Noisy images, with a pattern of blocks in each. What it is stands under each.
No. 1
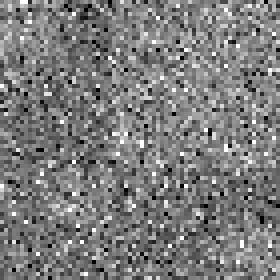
mirrored about the diagonal from the bottom left
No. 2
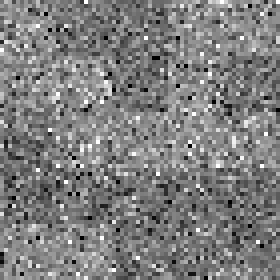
no symmetry
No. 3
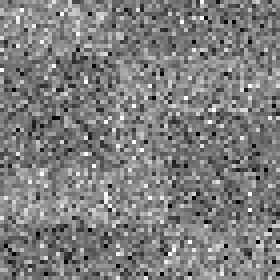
the same after a half turn
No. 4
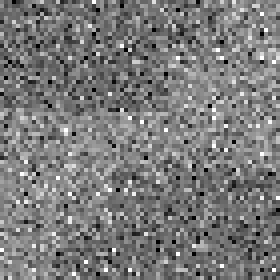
the same after a half turn
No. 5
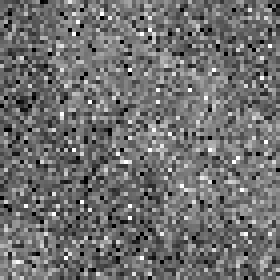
mirrored about the diagonal from the bottom left
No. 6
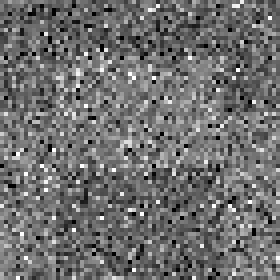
left and right mirror each other
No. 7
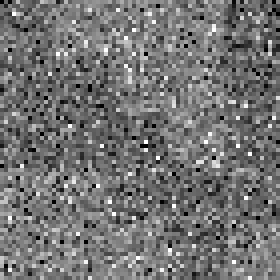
no symmetry
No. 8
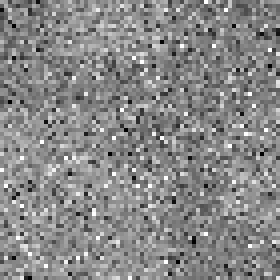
mirrored about the diagonal from the bottom left
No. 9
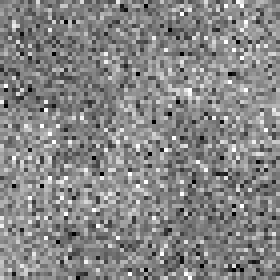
the same after a half turn
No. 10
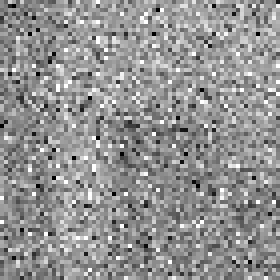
no symmetry
